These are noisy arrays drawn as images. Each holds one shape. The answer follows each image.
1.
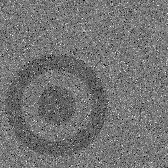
bullseye
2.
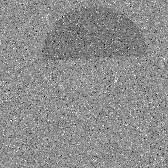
half disc
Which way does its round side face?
up
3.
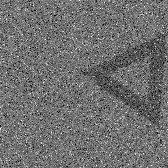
triangle frame
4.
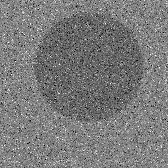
disc
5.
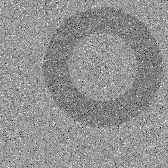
ring
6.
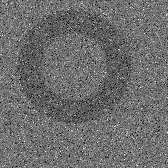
ring
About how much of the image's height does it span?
two thirds
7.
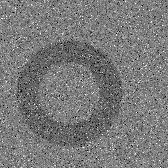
ring
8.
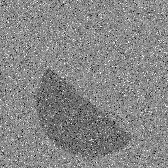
half disc
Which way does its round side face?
down and left
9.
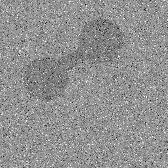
dumbbell
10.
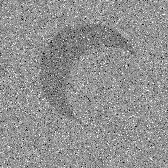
crescent
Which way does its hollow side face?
down and right
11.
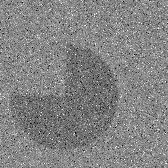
disc with a wedge cut out
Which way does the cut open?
up and left
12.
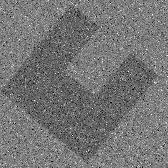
square with a notch
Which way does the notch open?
up and right
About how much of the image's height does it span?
nearly all
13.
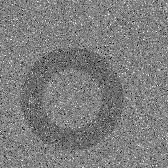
ring
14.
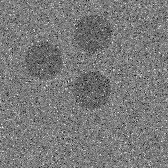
three dots
